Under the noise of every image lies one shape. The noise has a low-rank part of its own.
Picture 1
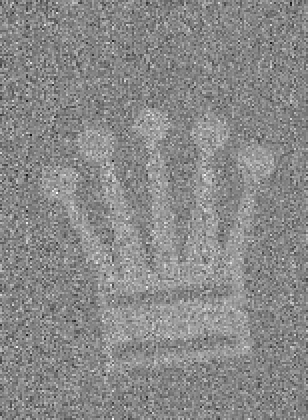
light chess queen
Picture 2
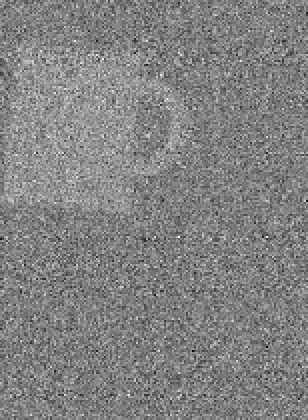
light cup
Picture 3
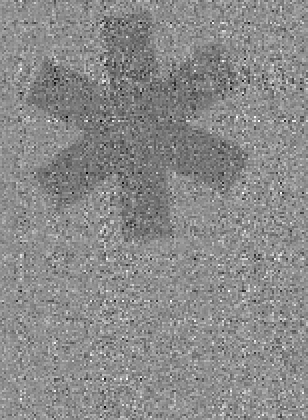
dark asterisk
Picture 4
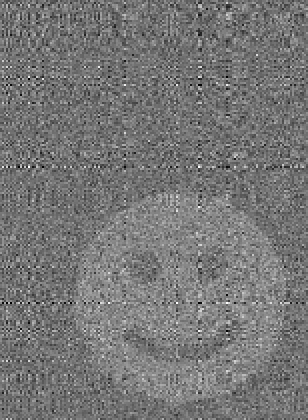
light smiling face
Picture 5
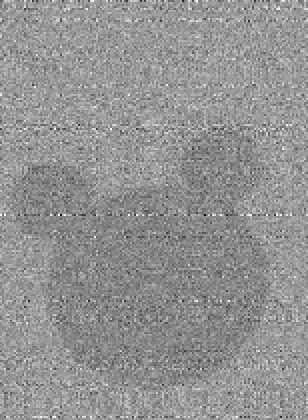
dark bear's head
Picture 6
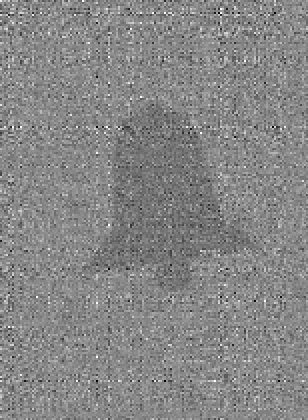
dark bell
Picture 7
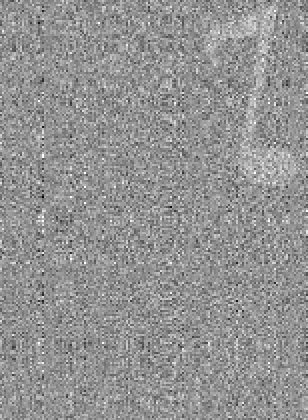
light musical note, top right
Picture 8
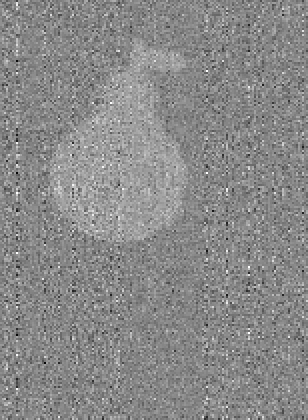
light pear
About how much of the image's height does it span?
half
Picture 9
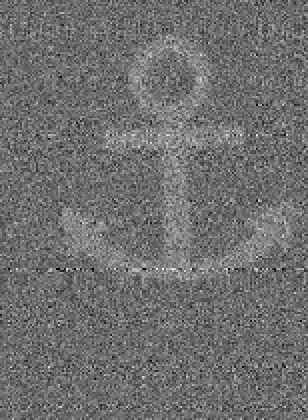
light anchor
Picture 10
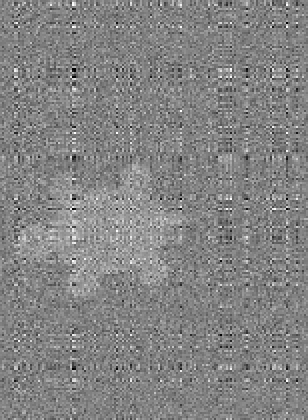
light turtle
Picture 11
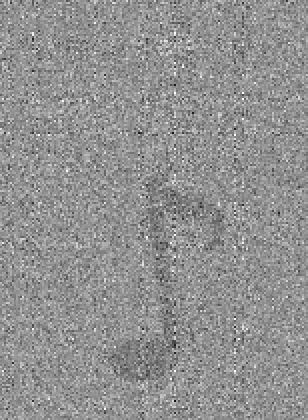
dark musical note
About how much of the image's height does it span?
half
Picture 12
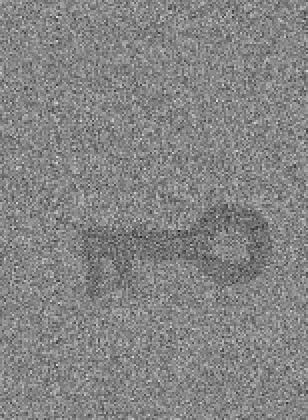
dark key
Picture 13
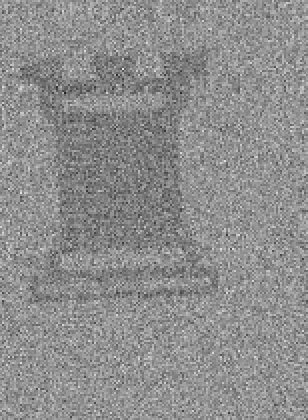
dark chess rook
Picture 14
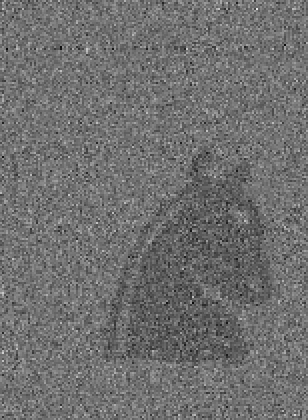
dark chess knight
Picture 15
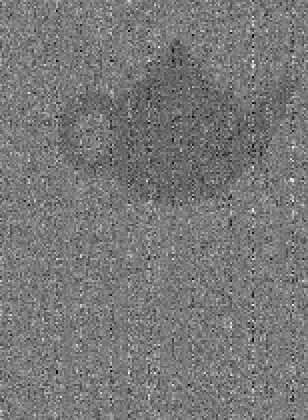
dark teapot
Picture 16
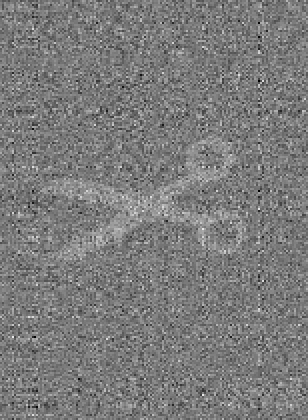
light pair of scissors
